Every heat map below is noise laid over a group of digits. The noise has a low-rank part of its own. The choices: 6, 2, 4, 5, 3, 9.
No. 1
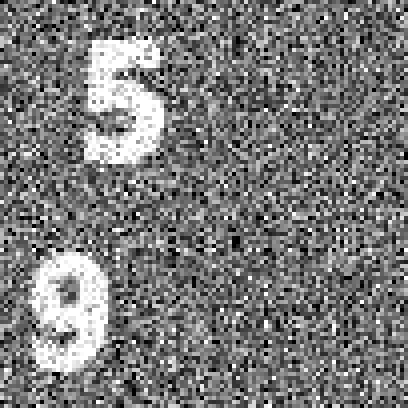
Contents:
top left: 5; bottom left: 9
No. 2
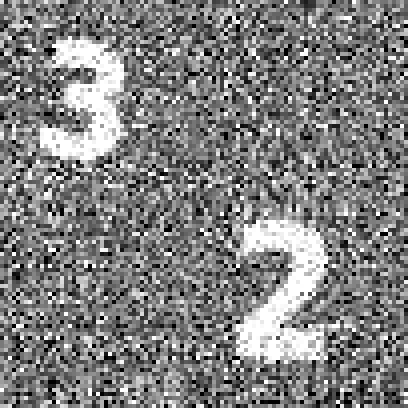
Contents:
top left: 3; bottom right: 2
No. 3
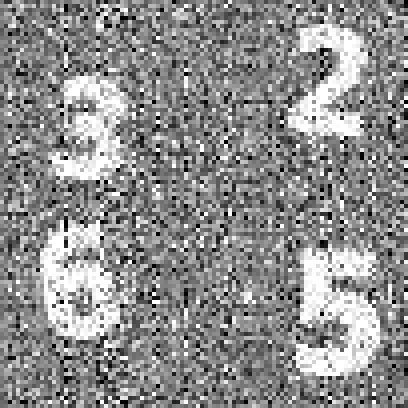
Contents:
top left: 3; top right: 2; bottom left: 6; bottom right: 5
